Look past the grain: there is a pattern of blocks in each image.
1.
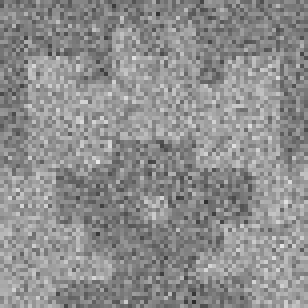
left and right mirror each other
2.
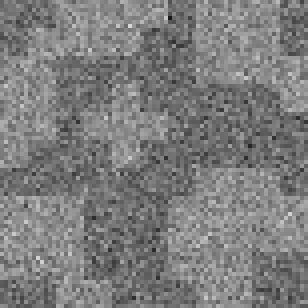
mirrored about the diagonal from the top left
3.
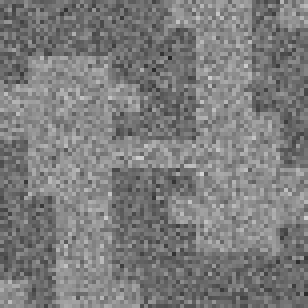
the same after a half turn
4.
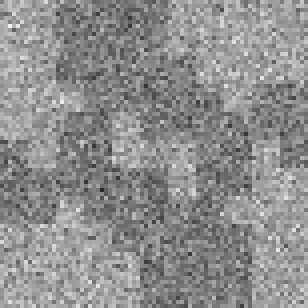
the same after a half turn
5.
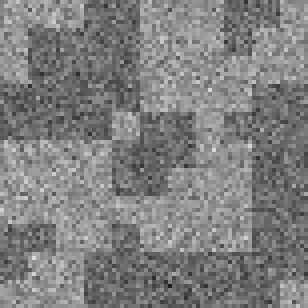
mirrored about the diagonal from the top left
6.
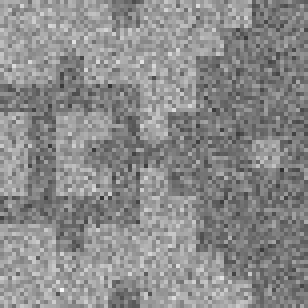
top and bottom mirror each other
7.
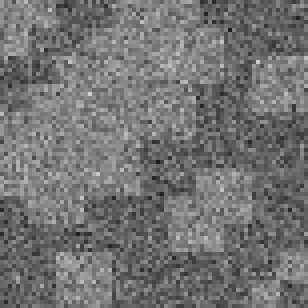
mirrored about the diagonal from the top left
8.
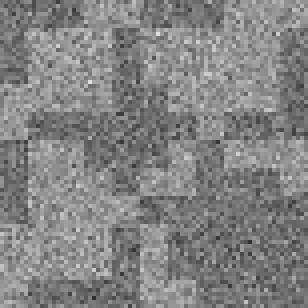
mirrored about the diagonal from the top left
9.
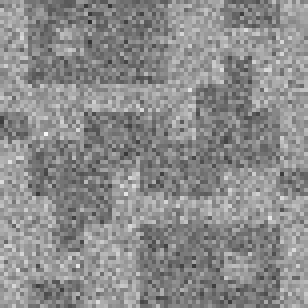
the same after a half turn
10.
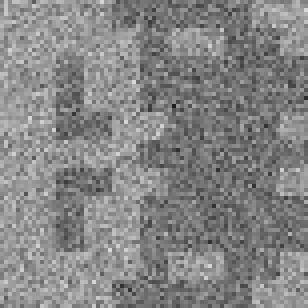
top and bottom mirror each other
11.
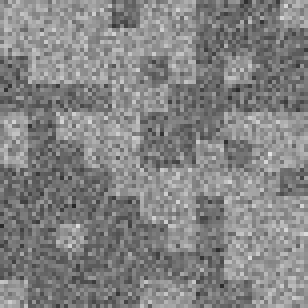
mirrored about the diagonal from the bottom left
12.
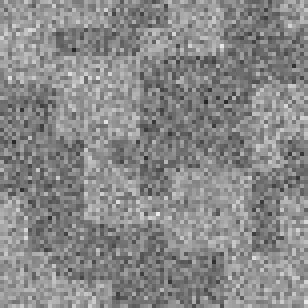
mirrored about the diagonal from the bottom left
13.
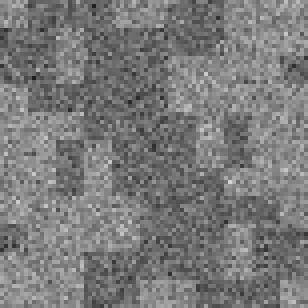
the same after a half turn
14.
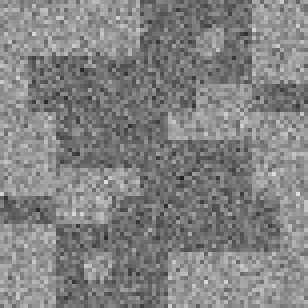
the same after a half turn
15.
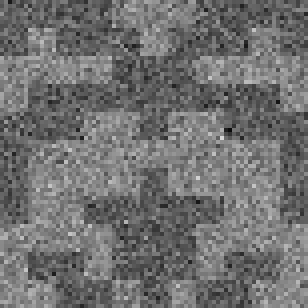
left and right mirror each other
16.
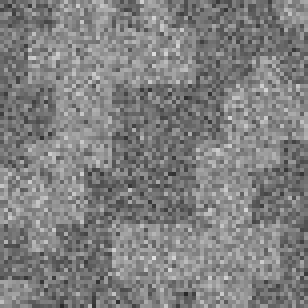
the same after a half turn
